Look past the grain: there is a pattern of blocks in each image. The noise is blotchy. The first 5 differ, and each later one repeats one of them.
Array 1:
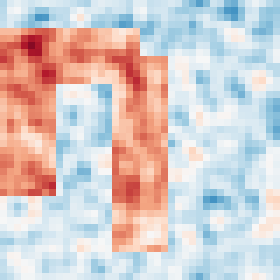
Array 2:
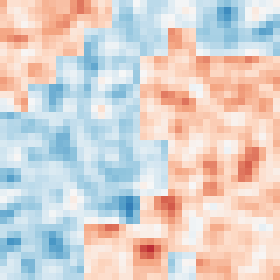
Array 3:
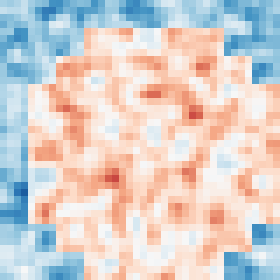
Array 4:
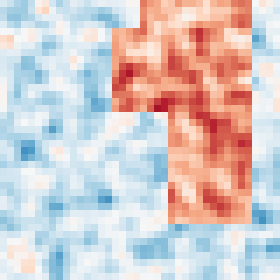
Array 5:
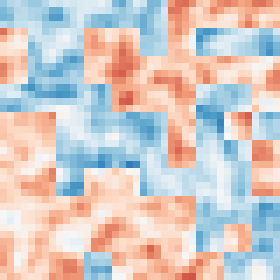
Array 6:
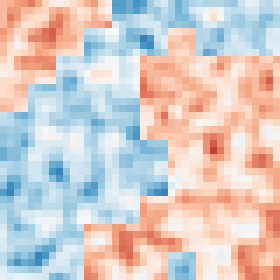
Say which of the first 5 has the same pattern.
2
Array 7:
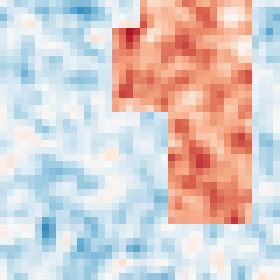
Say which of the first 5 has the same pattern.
4
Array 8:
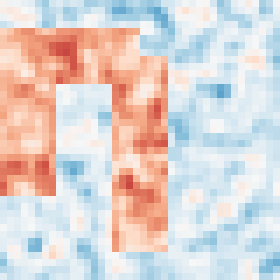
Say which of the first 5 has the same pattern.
1
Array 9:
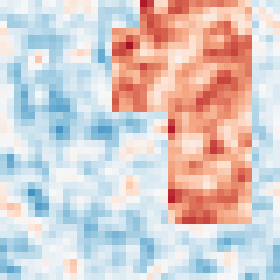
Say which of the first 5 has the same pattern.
4
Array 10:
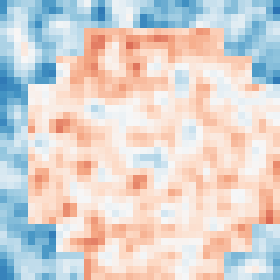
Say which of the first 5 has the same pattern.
3
